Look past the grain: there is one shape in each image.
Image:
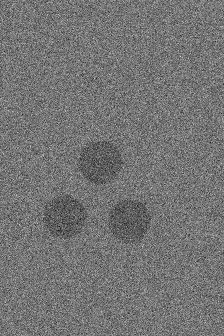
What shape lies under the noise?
three dots
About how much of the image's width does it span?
half
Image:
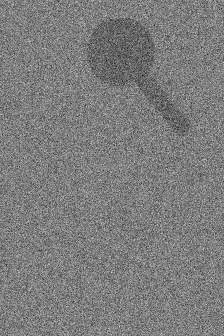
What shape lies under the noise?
lollipop
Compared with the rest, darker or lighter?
darker
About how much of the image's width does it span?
half
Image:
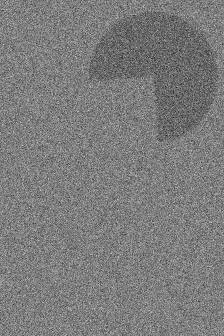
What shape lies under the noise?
disc with a wedge cut out
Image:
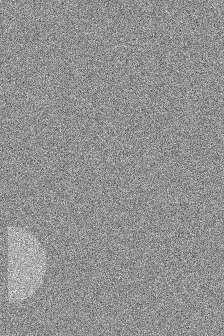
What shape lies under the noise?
half disc
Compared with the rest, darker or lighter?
lighter
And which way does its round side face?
right
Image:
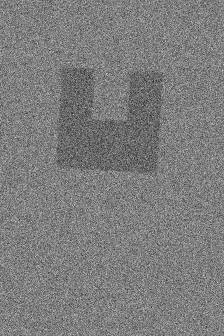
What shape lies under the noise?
square with a notch
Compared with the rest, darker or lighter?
darker
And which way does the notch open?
up
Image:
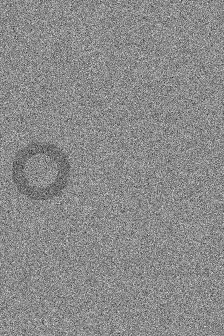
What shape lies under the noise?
ring
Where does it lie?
middle left
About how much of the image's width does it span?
a quarter
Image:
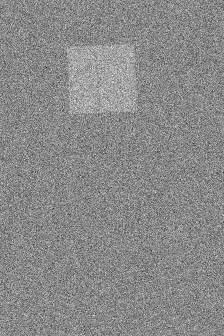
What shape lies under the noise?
square
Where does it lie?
top middle
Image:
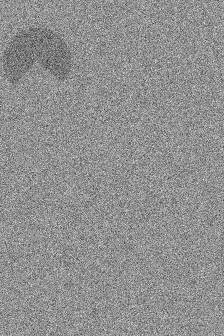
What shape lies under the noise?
disc with a wedge cut out
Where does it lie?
top left
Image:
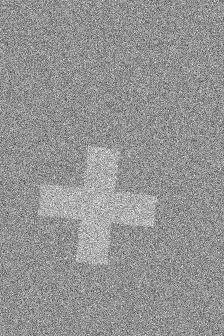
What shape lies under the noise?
cross
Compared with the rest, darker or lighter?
lighter
